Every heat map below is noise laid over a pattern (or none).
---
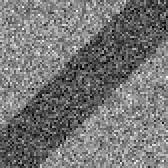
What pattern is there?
a diagonal band
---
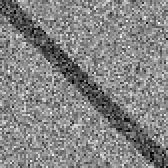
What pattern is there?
a diagonal band
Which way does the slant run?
top left to bottom right
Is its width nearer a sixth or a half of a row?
a sixth
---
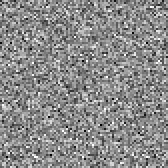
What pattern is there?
only noise
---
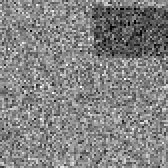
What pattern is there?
one block
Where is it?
top right
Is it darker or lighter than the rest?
darker
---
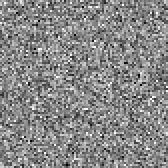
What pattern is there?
only noise
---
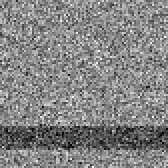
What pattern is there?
one band of rows
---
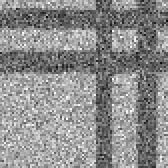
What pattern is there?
bands of rows crossing bands of columns
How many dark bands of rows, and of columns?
2 and 2
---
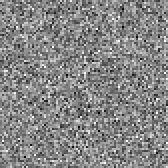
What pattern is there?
only noise
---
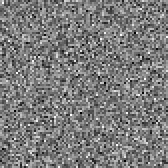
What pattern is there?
only noise
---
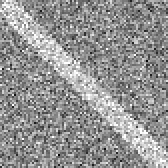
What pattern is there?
a diagonal band
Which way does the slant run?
top left to bottom right
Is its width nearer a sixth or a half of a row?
a sixth
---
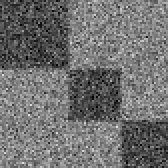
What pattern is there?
blocks along the diagonal
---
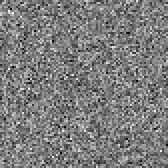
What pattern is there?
only noise
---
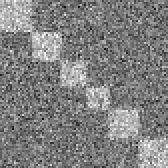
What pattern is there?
blocks along the diagonal
